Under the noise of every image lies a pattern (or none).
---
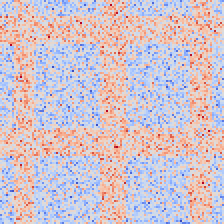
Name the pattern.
bands of rows crossing bands of columns
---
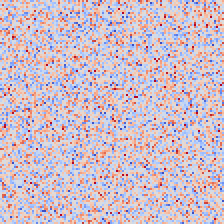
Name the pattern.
only noise
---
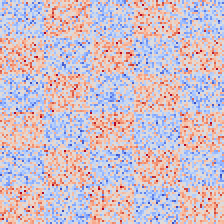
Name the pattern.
a checkerboard
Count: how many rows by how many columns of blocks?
6 by 5
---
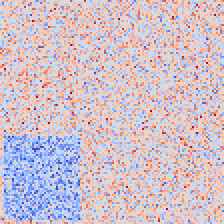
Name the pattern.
one block
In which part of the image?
bottom left
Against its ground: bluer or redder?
bluer
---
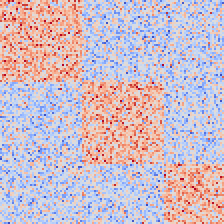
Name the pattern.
blocks along the diagonal
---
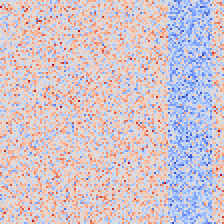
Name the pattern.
one band of columns
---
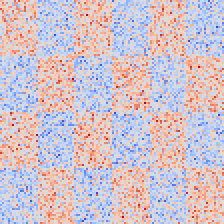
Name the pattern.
a checkerboard
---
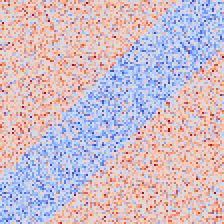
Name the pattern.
a diagonal band
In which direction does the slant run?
bottom left to top right
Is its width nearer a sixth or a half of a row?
a half
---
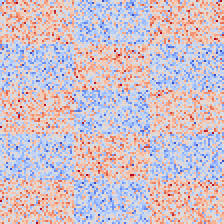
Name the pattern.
a checkerboard
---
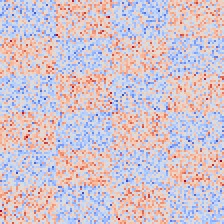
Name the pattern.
a checkerboard
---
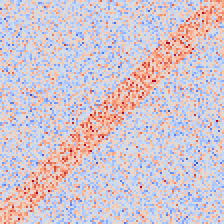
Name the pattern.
a diagonal band
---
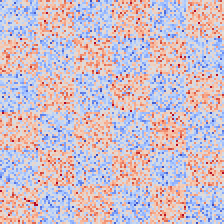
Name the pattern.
a checkerboard
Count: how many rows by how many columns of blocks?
6 by 6
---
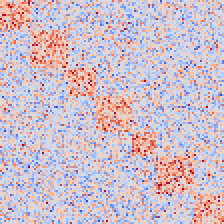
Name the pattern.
blocks along the diagonal
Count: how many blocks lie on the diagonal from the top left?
7
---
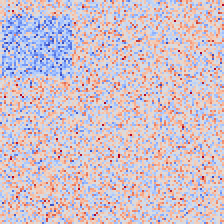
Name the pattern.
one block
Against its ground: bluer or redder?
bluer
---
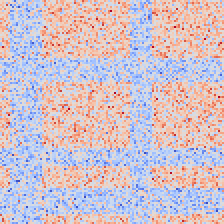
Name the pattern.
bands of rows crossing bands of columns
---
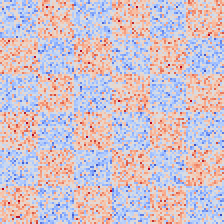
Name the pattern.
a checkerboard
